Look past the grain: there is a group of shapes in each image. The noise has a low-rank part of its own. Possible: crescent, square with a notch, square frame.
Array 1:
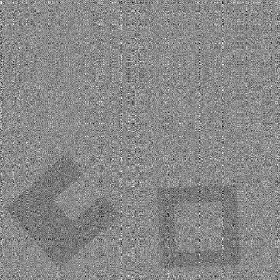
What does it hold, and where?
bottom left: square with a notch; bottom right: square frame
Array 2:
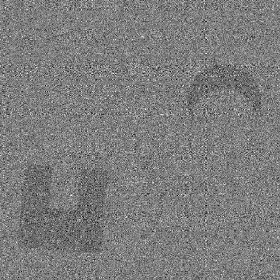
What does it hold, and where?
top right: crescent; bottom left: square with a notch
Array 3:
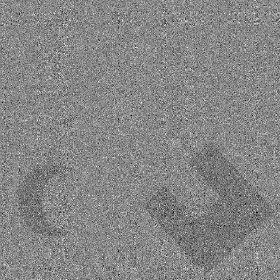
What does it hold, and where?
bottom left: crescent; bottom right: square with a notch
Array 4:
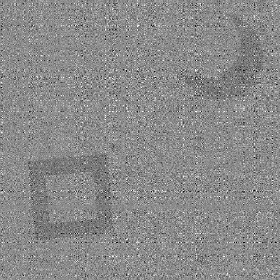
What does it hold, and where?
top right: crescent; bottom left: square frame
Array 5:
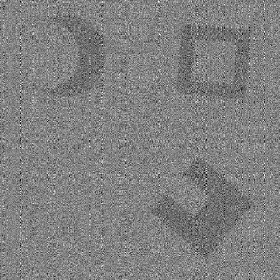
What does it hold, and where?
top left: crescent; top right: square frame; bottom right: square with a notch
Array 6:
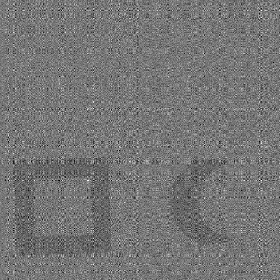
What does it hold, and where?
bottom left: square frame; bottom right: crescent
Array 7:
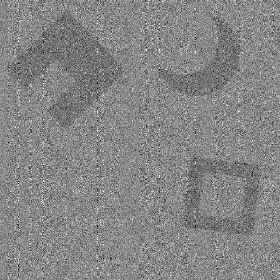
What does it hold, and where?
top left: square with a notch; top right: crescent; bottom right: square frame
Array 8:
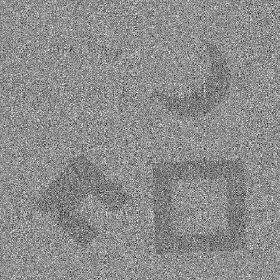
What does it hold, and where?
top right: crescent; bottom left: square with a notch; bottom right: square frame
